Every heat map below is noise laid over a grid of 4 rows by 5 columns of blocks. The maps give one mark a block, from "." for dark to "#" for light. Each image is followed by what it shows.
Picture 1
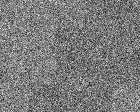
# # # . .
# # . . .
# # . . .
# . . . #
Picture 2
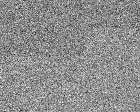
. . . . .
. . . # #
# # # # #
# # # # #
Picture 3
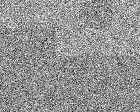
# # # . #
. . # # #
. . . . .
. . . . .
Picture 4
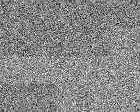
. . . . .
. . . . #
# # # # #
. . # # #
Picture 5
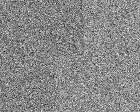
. . . # #
. . . # #
. . # # #
. . # # #
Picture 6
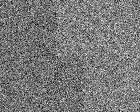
. . # # #
. . # # #
. . . # #
. . . # #
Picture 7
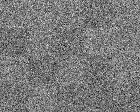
# # # . #
. # . # #
# . # . #
. # . . .
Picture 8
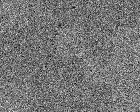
# . . . .
. . # . #
. . . # #
# . . . #
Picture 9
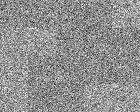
. . . . #
# # . . .
# . . . .
# . . # #
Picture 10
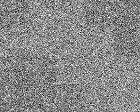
. # # . .
# # # # .
. . # # #
. . . # #
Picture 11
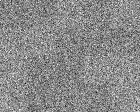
. . # . #
# # . . .
# . . # #
# . . . #
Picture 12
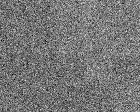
. . # # #
. . # # #
. . . # .
. . . . #
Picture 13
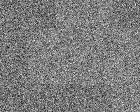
. . # # .
. # # # #
. # # # #
. . . . #
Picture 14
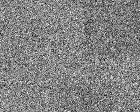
# # # . .
# # # . .
# # # # #
# # . . #
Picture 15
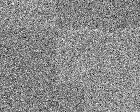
# # . . .
. . # # #
. . # # #
. . . # #
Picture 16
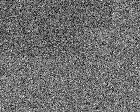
. . . . #
. . . # #
# # # # #
# # # # #
